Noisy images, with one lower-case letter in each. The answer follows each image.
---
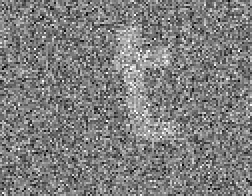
light t
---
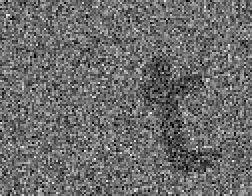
dark t
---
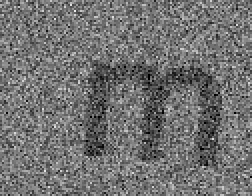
dark m
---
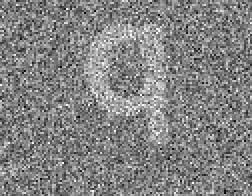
light q
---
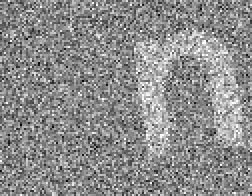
light n
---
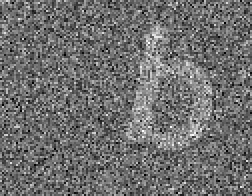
light b
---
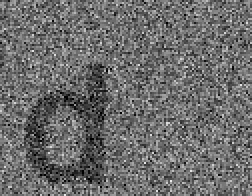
dark d
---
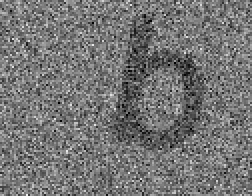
dark b
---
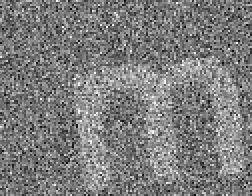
light m
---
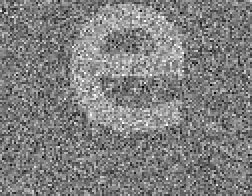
light e
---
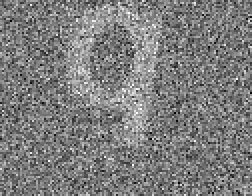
light q
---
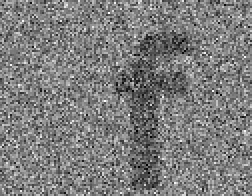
dark f
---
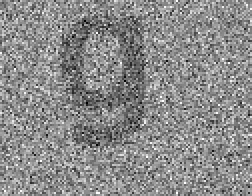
dark g
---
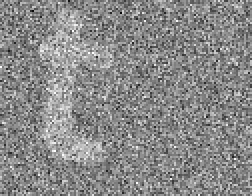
light t
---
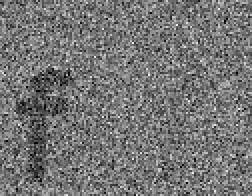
dark f
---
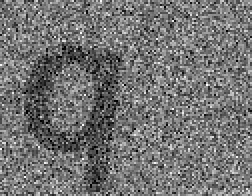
dark q
